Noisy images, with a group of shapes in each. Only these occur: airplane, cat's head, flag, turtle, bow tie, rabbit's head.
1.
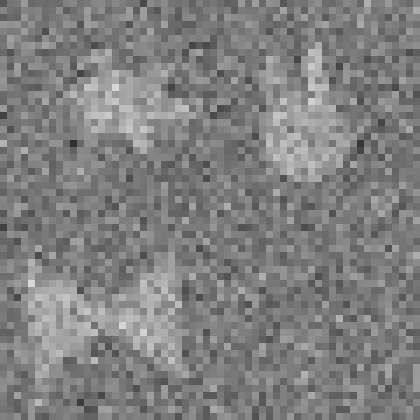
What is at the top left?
turtle
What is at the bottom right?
nothing
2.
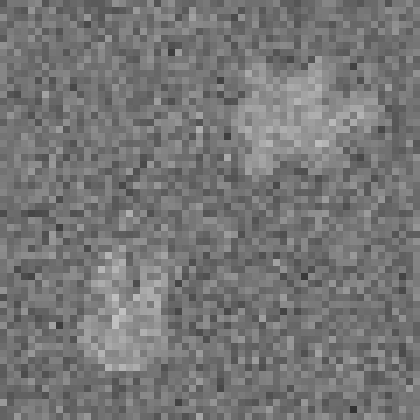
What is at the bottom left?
rabbit's head
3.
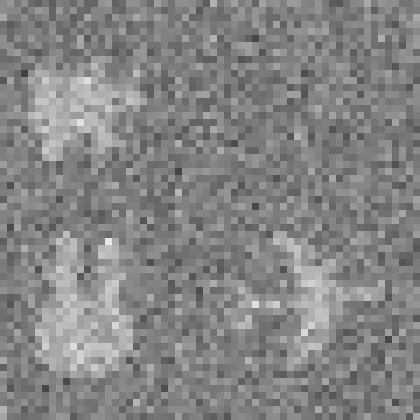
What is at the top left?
turtle
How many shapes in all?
3
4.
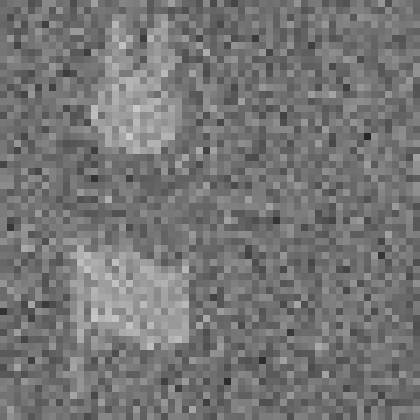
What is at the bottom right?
nothing
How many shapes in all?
2
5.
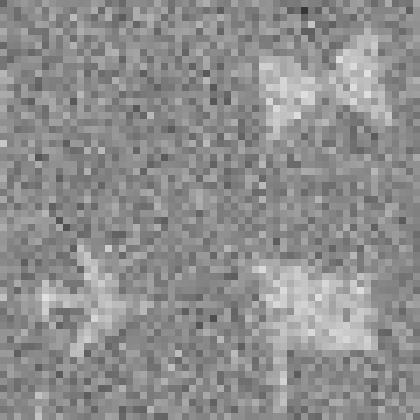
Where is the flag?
bottom right
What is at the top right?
bow tie
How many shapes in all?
3
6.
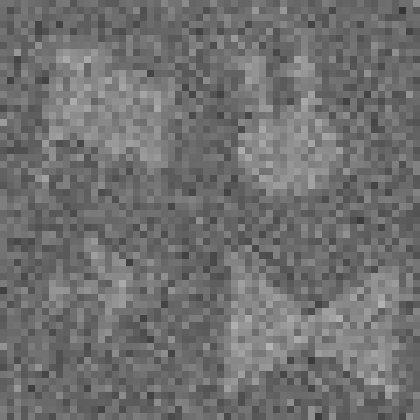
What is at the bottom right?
bow tie
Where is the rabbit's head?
top right
